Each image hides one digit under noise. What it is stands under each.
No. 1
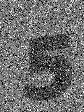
5
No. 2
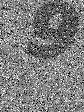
9
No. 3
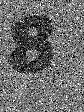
8
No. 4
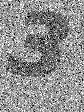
3
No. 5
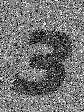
3
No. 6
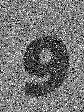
9
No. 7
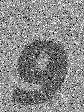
9
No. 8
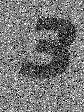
3
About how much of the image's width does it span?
two thirds
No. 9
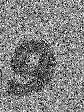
9
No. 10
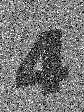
4
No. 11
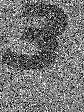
3
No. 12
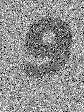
9
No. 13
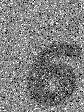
6
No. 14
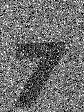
7
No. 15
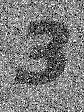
3
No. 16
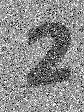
2
